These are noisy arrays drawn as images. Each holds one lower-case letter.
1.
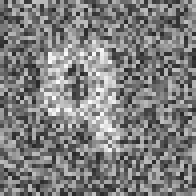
q
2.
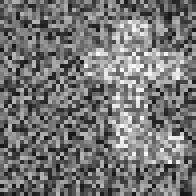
t
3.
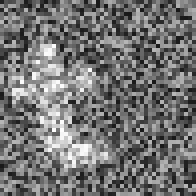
t
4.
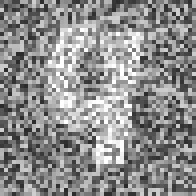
q
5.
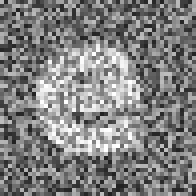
e
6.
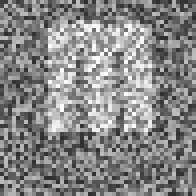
m
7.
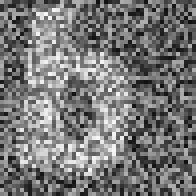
b
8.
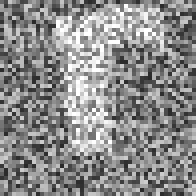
r
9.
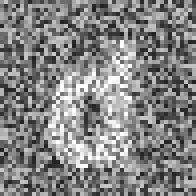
d
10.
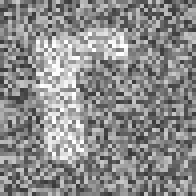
r
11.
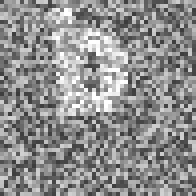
b
